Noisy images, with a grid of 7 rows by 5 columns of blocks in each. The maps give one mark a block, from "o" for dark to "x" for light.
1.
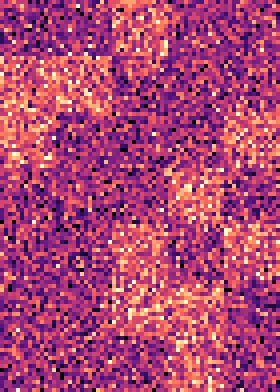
ooxoo
xxooo
xooox
oooxo
ooxox
ooxxo
oooxo
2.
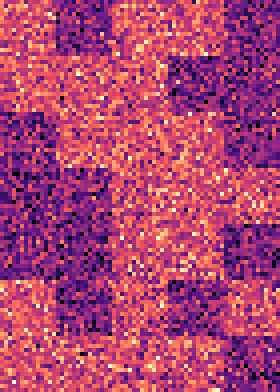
xoxxo
xxxoo
oxxxo
ooxxx
ooxxo
xoxox
xxxxo
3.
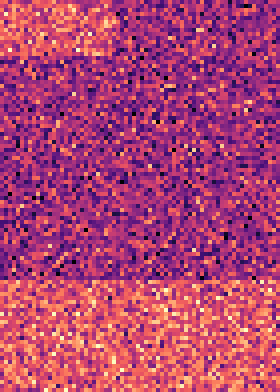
xxooo
ooooo
ooooo
ooooo
ooooo
xxxxx
xxxxx
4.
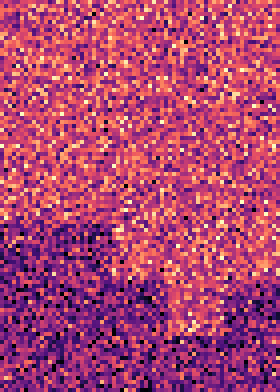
xxxxx
xxxxx
xxxxx
xxxxx
ooxxx
oooxo
ooooo
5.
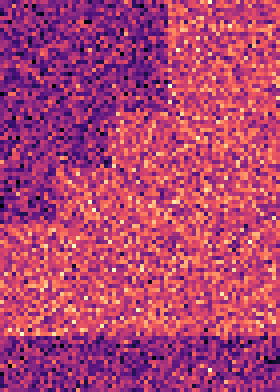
oooxx
oooxx
ooxxx
oxxxx
xxxxx
xxxxx
ooooo
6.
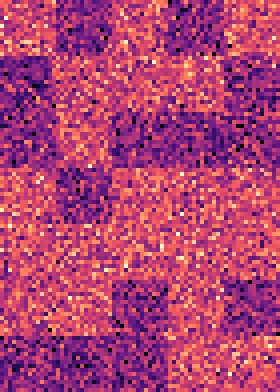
xoxox
oxxxo
oxooo
xoxxx
xxxxx
xxoxo
oooxx
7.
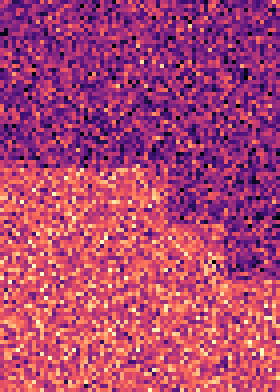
ooooo
ooooo
ooooo
xxxoo
xxxxo
xxxxx
xxxxx
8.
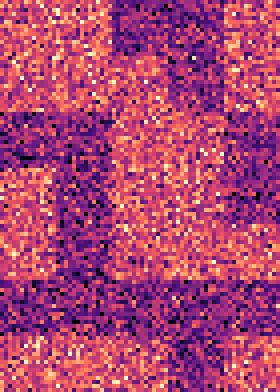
xxoox
xxxox
ooxxo
xoxxo
xoxxx
ooooo
xxxox
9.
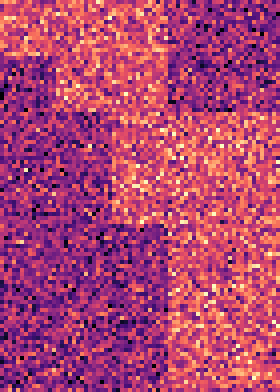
xxxoo
oxxoo
ooxxx
ooxxx
oooxx
oooxx
oooxx
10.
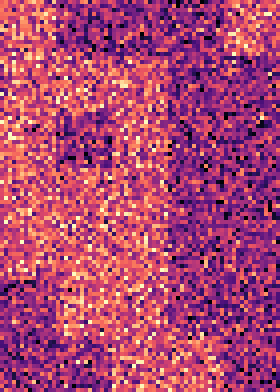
xooox
xxxoo
xoxoo
xxxoo
xxxoo
oxxoo
ooxxo
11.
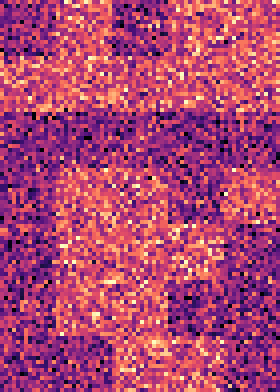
oxoxx
xxxxx
ooooo
oxxox
oxxxo
oxxoo
ooxxo
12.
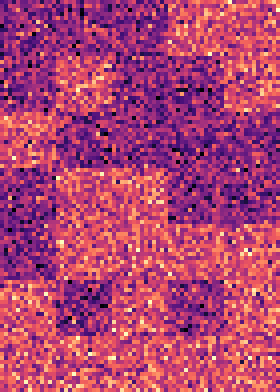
oooxx
oxoox
xoooo
oxxoo
oxxxx
xoxox
xxxxx
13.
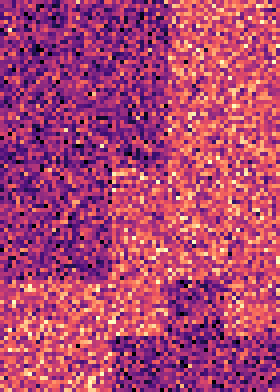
oooxx
oooxx
oooxx
ooxxx
ooxxx
xxxox
xxooo
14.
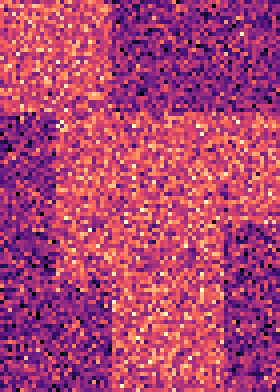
xxooo
xxooo
oxxxx
oxxxx
oxxxo
ooxxo
ooxxo
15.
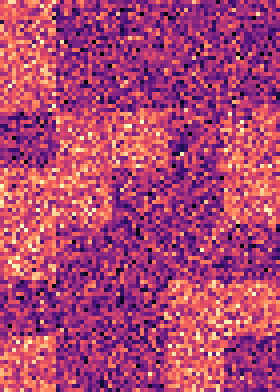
xoooo
xoooo
oxxox
xxoox
xoooo
oooxx
xooxo
